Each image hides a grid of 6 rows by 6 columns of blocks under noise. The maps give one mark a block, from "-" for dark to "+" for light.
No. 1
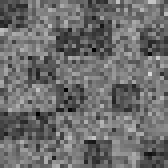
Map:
- + + - + +
+ + - - + -
+ - + + + +
+ + - + - +
- - + + + +
+ + + - + -
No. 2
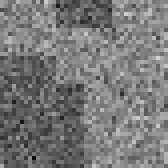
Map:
+ + - - + +
+ + + + + +
- - + + + +
- - - + + +
- - - + + +
- - - + + +
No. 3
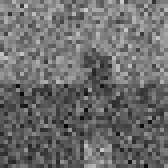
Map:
+ + + + + +
+ + + + + +
+ + + - + +
- - - - - -
- - - - - -
- - - + - -
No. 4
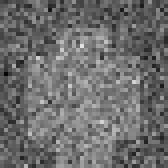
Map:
- - - - - -
- - + + - -
- + + + + -
- + + + + -
- + + + + -
- - + + - -
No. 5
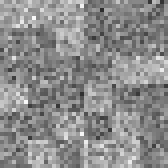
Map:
+ + + - - -
- - + - - -
- - - - + +
+ - - + - -
- - + - + -
- + - + + -
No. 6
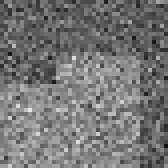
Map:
- - - - - -
- - - - - -
- - + + + -
+ + + + + -
+ + + + + -
+ + + + + -
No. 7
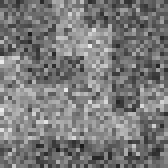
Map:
- - + - - -
- - + + - -
+ - - + - -
+ + + + - +
+ + + + + -
- - - - - -
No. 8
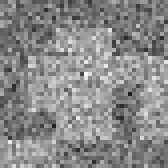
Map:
- - - - - -
- - + + - -
- + + + + +
- + + + - +
- - + + - +
+ + - - - -
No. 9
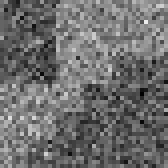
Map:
- - + + + +
- - + + + +
- - + + - -
+ + + - - -
+ + - - - -
+ - - - - -
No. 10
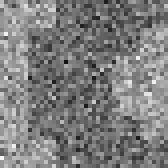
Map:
+ + - - - -
+ - - - - +
+ - - - + +
+ - - - + +
+ - - - - +
+ + - - - -
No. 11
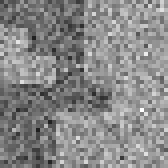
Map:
- - - + + +
+ - - + + +
+ + - + + +
- - - - + +
- - + + + +
- - + + + +
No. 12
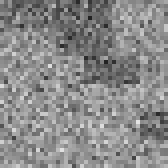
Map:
- - - - + +
+ + - - + +
+ + + - - +
+ + + + + +
+ + + + + -
+ + + + + +
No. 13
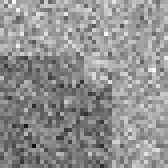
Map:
+ + + + + +
+ + + + + +
- - - + + +
- - - - + +
- - - - + +
- - - - + +
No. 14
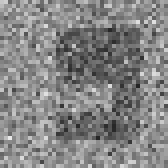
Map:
+ + + + + +
+ + - - - +
+ + - - - +
+ + + + - +
+ + - - - +
+ + + + + +
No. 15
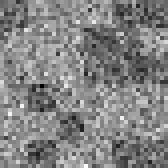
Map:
- + + + - -
+ + + - - +
+ + + - - -
+ - + + + +
+ + - + + +
+ - + + - -
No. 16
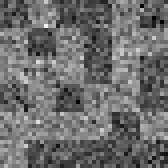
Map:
- + - - + -
+ - + - + +
+ + + - + -
- + - + + -
+ + + + - +
+ - - - - -
